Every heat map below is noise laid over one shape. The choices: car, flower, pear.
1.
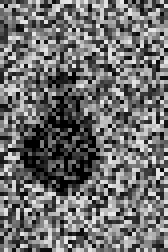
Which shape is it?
pear
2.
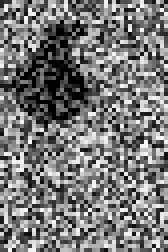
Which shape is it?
pear
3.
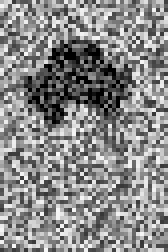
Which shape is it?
car
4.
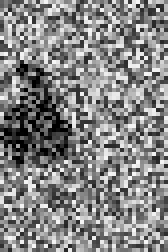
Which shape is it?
pear
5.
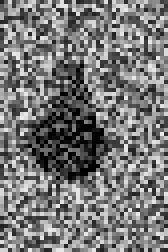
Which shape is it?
pear
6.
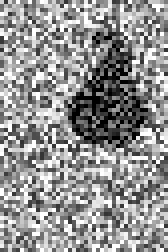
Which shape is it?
pear
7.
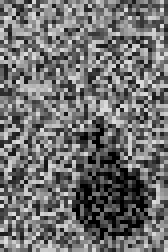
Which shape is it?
pear
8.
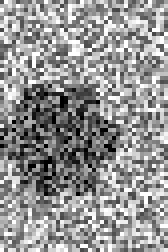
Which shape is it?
flower
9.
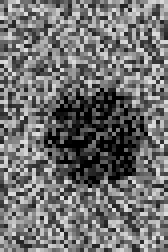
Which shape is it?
flower
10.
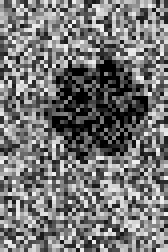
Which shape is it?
flower
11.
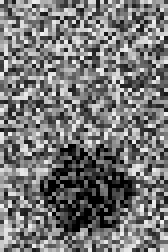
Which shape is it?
flower
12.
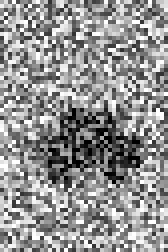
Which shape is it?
car
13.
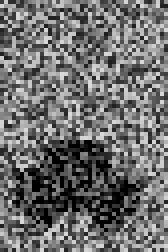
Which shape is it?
car
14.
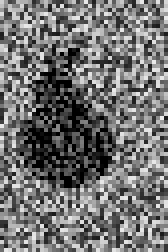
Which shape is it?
pear
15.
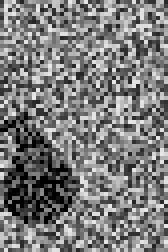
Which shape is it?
pear
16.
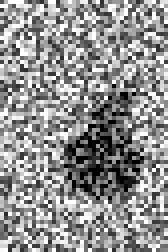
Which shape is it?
pear
